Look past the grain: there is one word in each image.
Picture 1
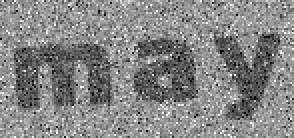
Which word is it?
may
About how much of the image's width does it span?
nearly all
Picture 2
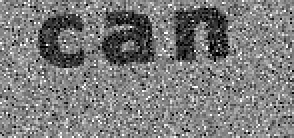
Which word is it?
can
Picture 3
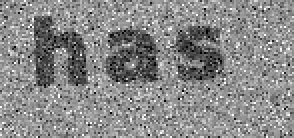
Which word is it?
has
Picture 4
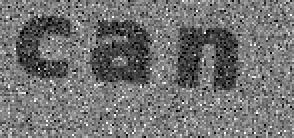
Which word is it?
can
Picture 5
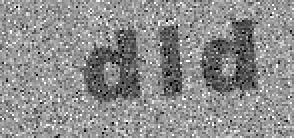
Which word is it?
did
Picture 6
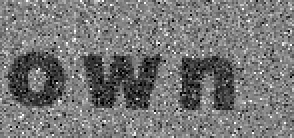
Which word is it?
own
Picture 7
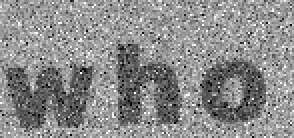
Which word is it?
who
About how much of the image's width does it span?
nearly all
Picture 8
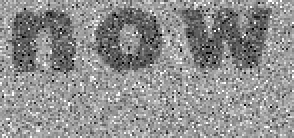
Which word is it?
now
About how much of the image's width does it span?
nearly all
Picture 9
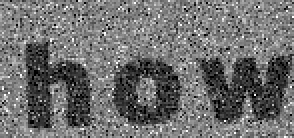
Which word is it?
how
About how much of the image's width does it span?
nearly all
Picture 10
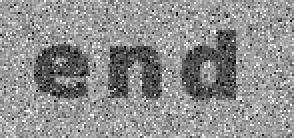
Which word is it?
end
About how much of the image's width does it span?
two thirds
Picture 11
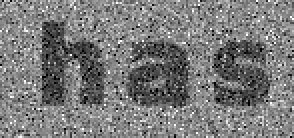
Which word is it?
has
